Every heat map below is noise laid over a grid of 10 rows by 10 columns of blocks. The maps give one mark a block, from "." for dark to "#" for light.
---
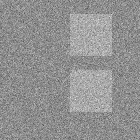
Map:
. . . . . . . . . .
. . . . . # # # . .
. . . . . # # # . .
. . . . . # # # . .
. . . . . . . . . .
. . . . . # # # . .
. . . . . # # # . .
. . . . . # # # . .
. . . . . . . . . .
. . . . . . . . . .
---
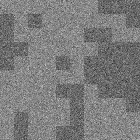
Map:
# # # # # # # . . .
. # . # # # # # # .
. # # # # # . . # #
. . # # # # # . . .
. # # # . # . . . .
# # # # # # . . . .
# # # # . . # . . .
# # # # # . # # # .
# . # # # . # # # #
# . # # . . # # # #
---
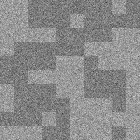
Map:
# # . . . . . . # .
# # . . . # . . . .
# # # # . . . . # #
# . . . . . # # # #
. . . . # # . # # #
. . # # # # . . . #
# . . . # # . . . #
# . . . . # # # . #
. . . # . # # # # #
# # # . . # # # . #
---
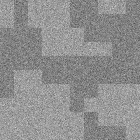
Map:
# . # # # . . # # .
# . # # # . . . . .
. . . # # # . . . .
. . . # # # # # . .
. . . . . . . . . .
. # # . . . . . . .
. # # # # . . # # #
# # # # # . # # # #
# # # # # # . # # #
# # # # # # . . . #
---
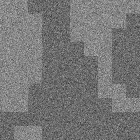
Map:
# # . . . # # # # #
# # # . . # # # # .
# # # . . # # # . .
# # # . . . # # . .
# # # . . . . # . .
# # # . . . . # . .
# # . . . . . # # .
# # . . . . . . # #
. . . . . . . . . .
. # # . . . . . . .
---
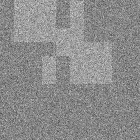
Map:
. # # # . # . . . .
. # # # . # . . . .
. # # # # # . . . .
. . . . # # # # . .
. . . # . # # # . .
. . . # . # # # . .
. . . . . . . . . .
. . . . . . . . . .
. . . . . . . . . .
. . . . . . . . . .
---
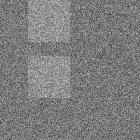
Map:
. . # # # . . . . .
. . # # # . . . . .
. . # # # . . . . .
. . . . . . . . . .
. . # # # . . . . .
. . # # # . . . . .
. . # # # . . . . .
. . . . . . . . . .
. . . . . . . . . .
. . . . . . . . . .
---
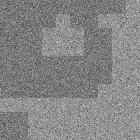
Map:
. . . . . . . . . #
. . . . # . . # # #
. . . # # # . . # #
. . . # # # . . # #
. . . . . . . . # #
. . . . . . . . # #
. . . . . . . # # #
# # # # # # # # # #
. . # # # # # # # #
. . # # # # # # # #
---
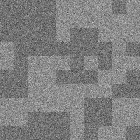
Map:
. . . . # # # # . #
. . . . # # # # # #
. . . . # . . # # #
# . . . . . . . # .
# . # # # . # . # #
. . # # . . . # # .
. . # # # # # # . .
# # # # # # . . # #
# # . . . # . . # #
. . . . . # . # # .
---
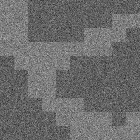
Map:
# # . . . . . . . .
# # . . . . . . # #
# # . . . . # # # .
# # # # # # # # . .
. # # # # . . . . .
. . # # . . . . . .
. . # # . . . . . .
. . . # # # . . . .
. . . . # # # # . #
. . . . . # # # # #
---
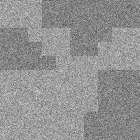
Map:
# # # . . . . . . .
# # # . . . . . . .
. . # # # . . . # #
. . . # # . . # # #
. . . . # # # # # #
# # # # # # # . . .
# # # # # # # . . .
# # # # # # # . . .
# # # # # # . . . .
# # # # # # . . . .
